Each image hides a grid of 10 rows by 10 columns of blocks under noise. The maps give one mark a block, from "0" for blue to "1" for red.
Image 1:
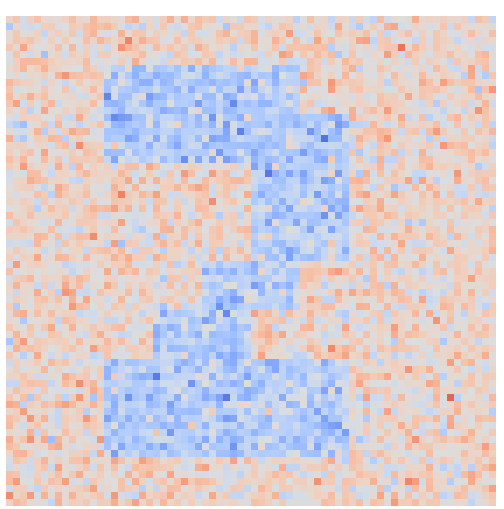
1 1 1 1 1 1 1 1 1 1
1 1 0 0 0 0 1 1 1 1
1 1 0 0 0 0 0 1 1 1
1 1 1 1 1 0 0 1 1 1
1 1 1 1 1 0 0 1 1 1
1 1 1 1 0 0 1 1 1 1
1 1 1 0 0 1 1 1 1 1
1 1 0 0 0 0 0 1 1 1
1 1 0 0 0 0 0 1 1 1
1 1 1 1 1 1 1 1 1 1
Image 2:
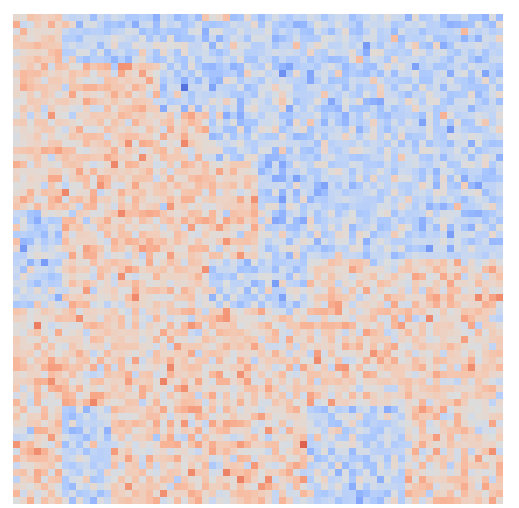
1 0 0 0 0 0 0 0 0 0
1 1 1 0 0 0 0 0 0 0
1 1 1 1 0 0 0 0 0 0
1 1 1 1 1 0 0 0 0 0
0 1 1 1 1 0 0 0 0 0
0 1 1 1 0 0 1 1 1 1
1 1 1 1 1 1 1 1 1 1
1 1 1 1 1 1 1 1 1 1
1 0 1 1 1 1 0 0 1 1
1 0 1 1 1 1 0 0 1 1
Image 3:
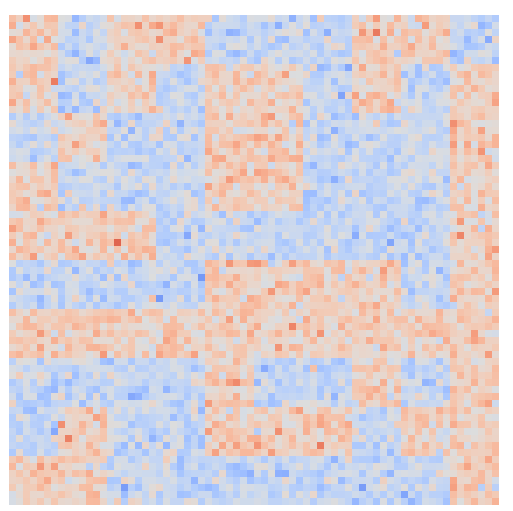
1 0 1 1 0 0 0 1 1 0
1 0 1 0 1 1 0 1 0 1
0 1 0 0 1 1 0 0 0 1
1 0 0 0 1 1 0 0 0 1
1 1 1 0 0 0 0 0 0 1
0 0 0 0 1 1 1 1 0 1
1 1 1 1 1 1 1 1 1 1
0 0 0 0 1 0 0 1 0 1
0 1 0 0 1 1 1 0 1 1
1 1 0 0 0 0 0 0 0 1
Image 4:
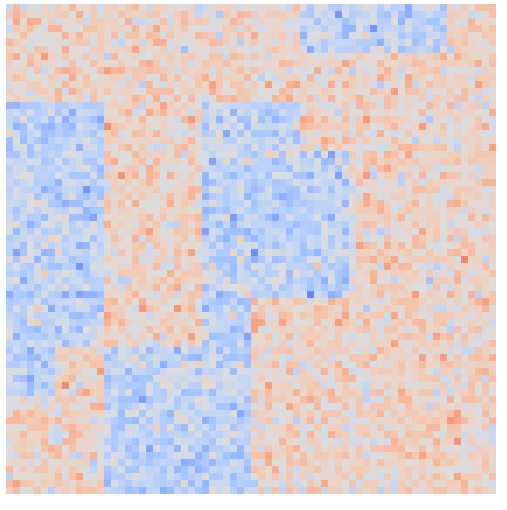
1 1 1 1 1 1 0 0 0 1
1 1 1 1 1 1 1 1 1 1
0 0 1 1 0 0 1 1 1 1
0 0 1 1 0 0 0 1 1 1
0 0 1 1 0 0 0 1 1 1
0 0 1 1 0 0 0 1 1 1
0 0 1 1 0 1 1 1 1 1
0 1 0 0 0 1 1 1 1 1
1 1 0 0 0 1 1 1 1 1
1 1 0 0 0 1 1 1 1 1
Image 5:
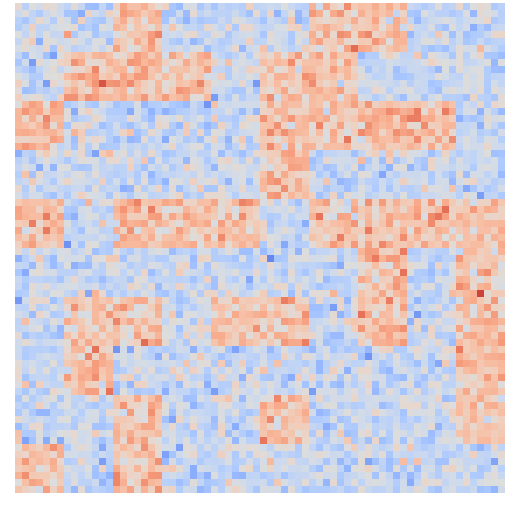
0 0 1 0 0 0 1 1 0 0
0 1 1 1 0 1 1 0 0 0
1 0 0 0 0 1 1 1 1 0
0 0 0 0 0 1 0 0 0 0
1 0 1 1 1 0 1 1 1 1
0 0 0 0 0 0 0 1 0 1
0 1 1 0 1 1 0 1 0 1
0 1 0 0 0 0 0 0 0 1
0 0 1 0 0 1 0 0 0 1
1 0 1 0 0 0 0 0 0 0
